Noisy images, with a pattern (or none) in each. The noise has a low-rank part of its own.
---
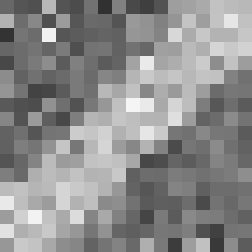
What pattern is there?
a diagonal band
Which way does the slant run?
bottom left to top right
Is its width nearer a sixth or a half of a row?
a half
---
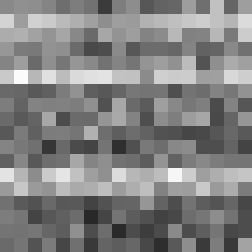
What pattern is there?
bands of rows
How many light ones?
3
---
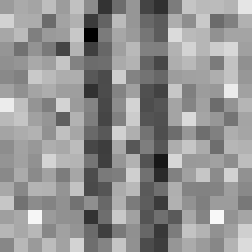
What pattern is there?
bands of columns
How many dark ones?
2
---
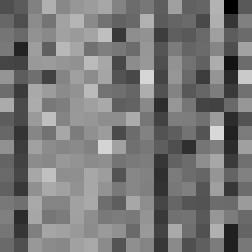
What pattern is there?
bands of columns
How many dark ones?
5
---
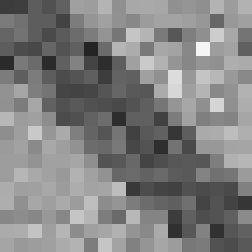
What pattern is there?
a diagonal band
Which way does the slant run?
top left to bottom right
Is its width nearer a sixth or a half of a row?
a half
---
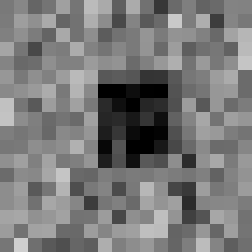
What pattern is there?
one block
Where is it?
centre
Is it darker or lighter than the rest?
darker
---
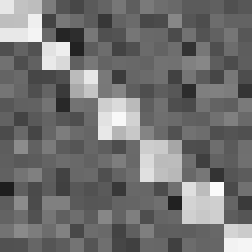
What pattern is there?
blocks along the diagonal
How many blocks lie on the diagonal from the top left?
7
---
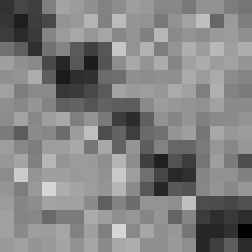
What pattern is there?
blocks along the diagonal
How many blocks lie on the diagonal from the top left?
5
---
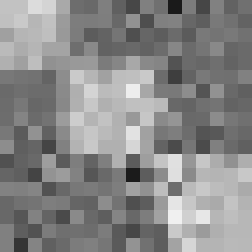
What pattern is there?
blocks along the diagonal
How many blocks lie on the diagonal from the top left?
3
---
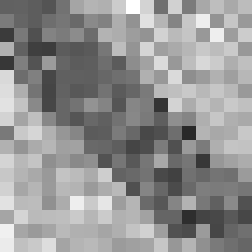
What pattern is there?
a diagonal band
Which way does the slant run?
top left to bottom right
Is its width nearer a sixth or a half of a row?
a half
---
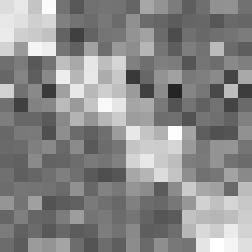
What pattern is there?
blocks along the diagonal
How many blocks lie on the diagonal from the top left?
4
